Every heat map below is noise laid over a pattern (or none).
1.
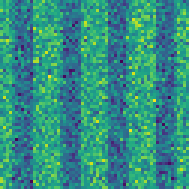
vertical stripes
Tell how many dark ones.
4
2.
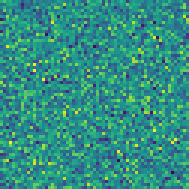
only noise
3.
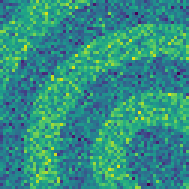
rings round one point
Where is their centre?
bottom right
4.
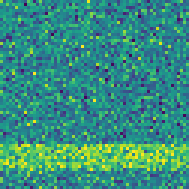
one horizontal stripe
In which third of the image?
bottom
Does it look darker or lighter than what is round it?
lighter
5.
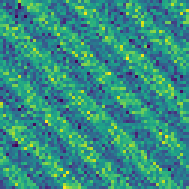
diagonal stripes
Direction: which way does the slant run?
top left to bottom right
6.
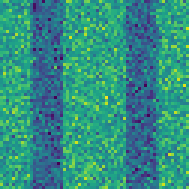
vertical stripes
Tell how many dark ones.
2
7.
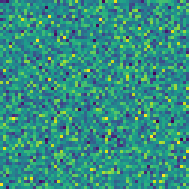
only noise
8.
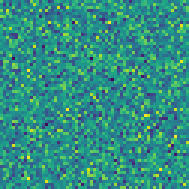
only noise
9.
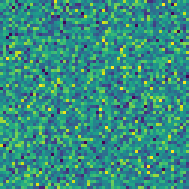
only noise
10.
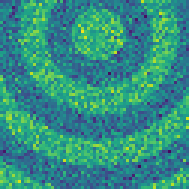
rings round one point
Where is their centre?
top middle
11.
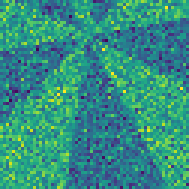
spokes from one point
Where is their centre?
top middle
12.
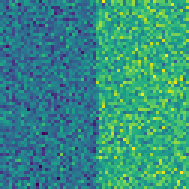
a sharp edge
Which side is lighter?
right
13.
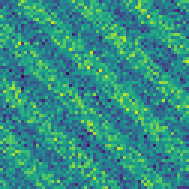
diagonal stripes
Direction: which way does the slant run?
top left to bottom right
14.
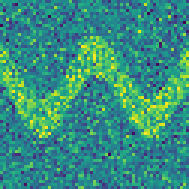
a wavy band
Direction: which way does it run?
left to right
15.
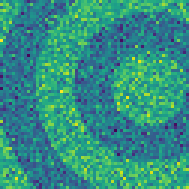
rings round one point
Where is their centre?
middle right
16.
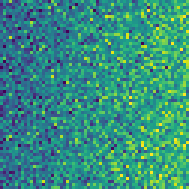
a smooth slope
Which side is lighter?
right
